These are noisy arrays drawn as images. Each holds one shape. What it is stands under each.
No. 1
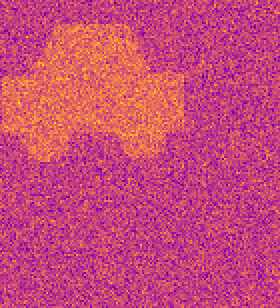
car
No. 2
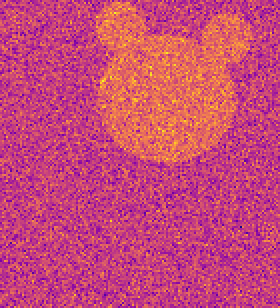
bear's head
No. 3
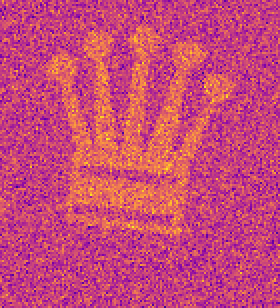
chess queen
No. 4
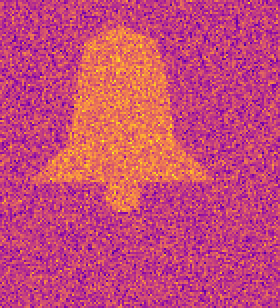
bell
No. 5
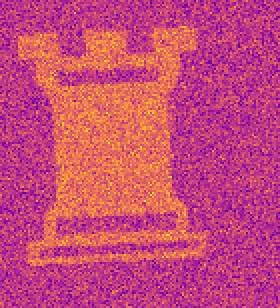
chess rook
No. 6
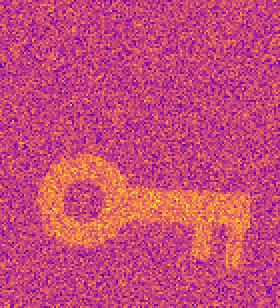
key
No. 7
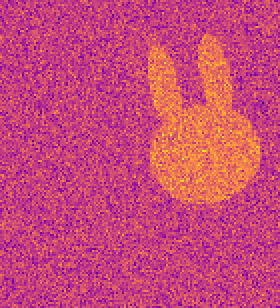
rabbit's head
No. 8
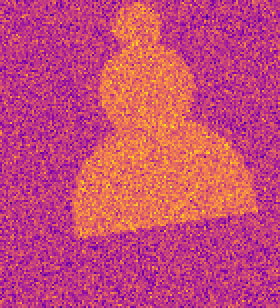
chess pawn
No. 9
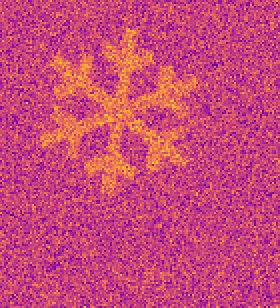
snowflake
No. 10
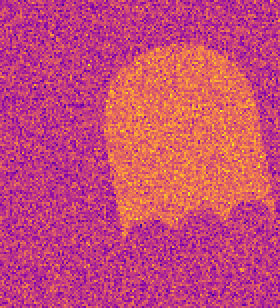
ghost
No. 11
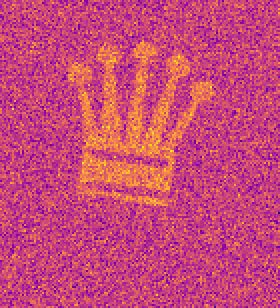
chess queen
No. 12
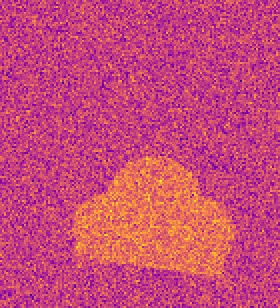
cloud
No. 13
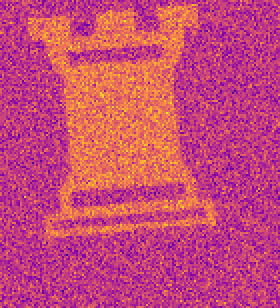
chess rook
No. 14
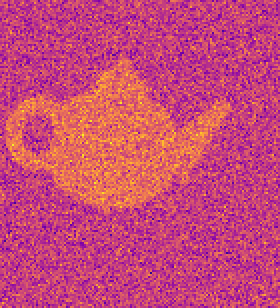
teapot
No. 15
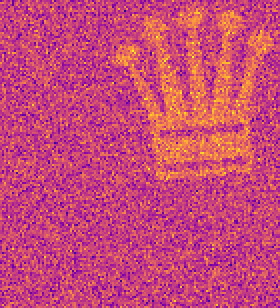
chess queen
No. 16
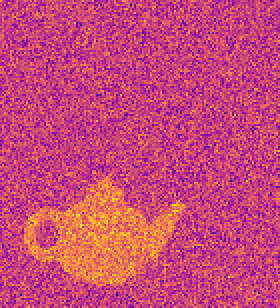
teapot
